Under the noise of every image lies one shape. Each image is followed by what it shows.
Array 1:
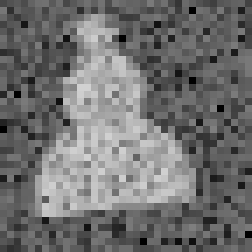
chess pawn
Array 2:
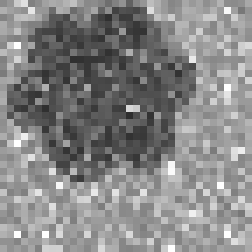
flower
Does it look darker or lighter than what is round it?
darker
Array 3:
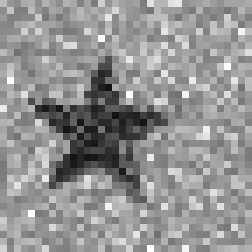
star
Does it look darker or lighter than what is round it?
darker
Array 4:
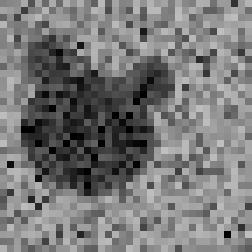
bear's head
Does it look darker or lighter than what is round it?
darker
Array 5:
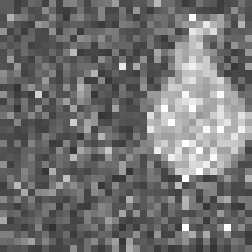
pear
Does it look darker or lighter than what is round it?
lighter
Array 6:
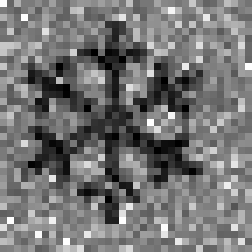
snowflake
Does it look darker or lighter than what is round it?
darker
